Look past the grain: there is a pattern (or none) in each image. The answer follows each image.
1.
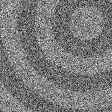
rings round one point
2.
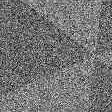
spokes from one point
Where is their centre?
middle right
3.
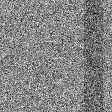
one vertical stripe
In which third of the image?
right
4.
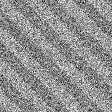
diagonal stripes
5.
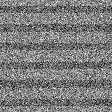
horizontal stripes
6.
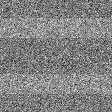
horizontal stripes
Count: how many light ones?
2
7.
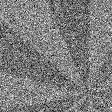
spokes from one point
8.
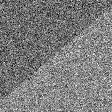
a sharp edge
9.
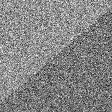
a sharp edge
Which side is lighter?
top left
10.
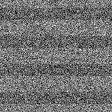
horizontal stripes
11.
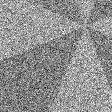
spokes from one point
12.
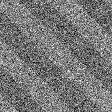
diagonal stripes
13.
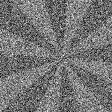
spokes from one point
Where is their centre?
centre
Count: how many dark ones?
8
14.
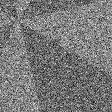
spokes from one point
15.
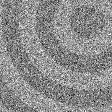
rings round one point
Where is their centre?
top right
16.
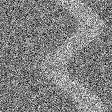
a wavy band
